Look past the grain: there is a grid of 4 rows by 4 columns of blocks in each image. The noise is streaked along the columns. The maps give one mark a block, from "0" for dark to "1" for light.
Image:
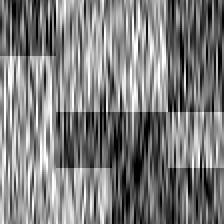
0 1 1 0
1 1 1 0
1 0 0 1
1 1 0 0
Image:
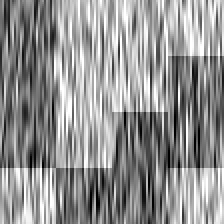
0 1 1 1
0 1 1 0
0 1 0 0
1 0 0 1
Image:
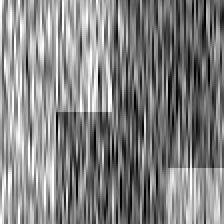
1 1 0 0
1 1 0 0
1 0 0 0
1 0 0 1
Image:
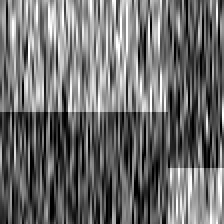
1 1 1 0
1 1 1 0
0 0 0 0
0 0 0 1
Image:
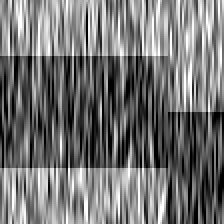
1 1 1 1
0 0 0 1
0 0 0 0
1 1 1 0
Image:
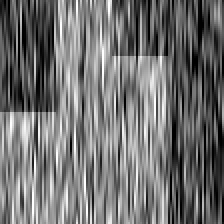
0 1 0 0
0 1 1 0
1 1 1 0
1 1 1 0
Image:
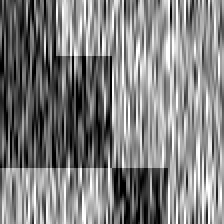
0 1 1 1
0 0 1 1
0 0 1 1
1 1 0 1
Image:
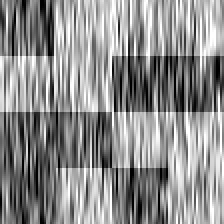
0 1 1 1
1 1 0 0
0 0 1 1
0 1 0 1
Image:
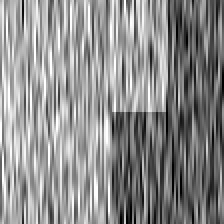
1 1 1 0
1 1 1 0
1 1 0 0
1 1 0 0
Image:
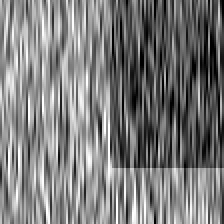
1 1 0 0
1 1 0 0
1 1 0 0
1 1 1 1
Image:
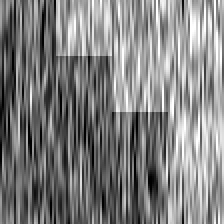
0 1 1 1
0 0 1 1
0 0 0 1
0 0 0 1
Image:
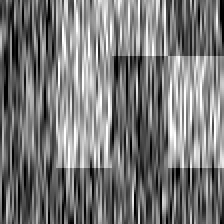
0 1 1 0
0 1 0 1
0 1 0 1
0 0 0 0
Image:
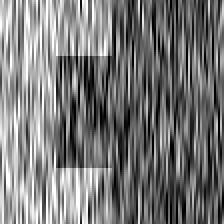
1 1 0 0
1 0 0 0
1 0 0 0
1 1 0 0
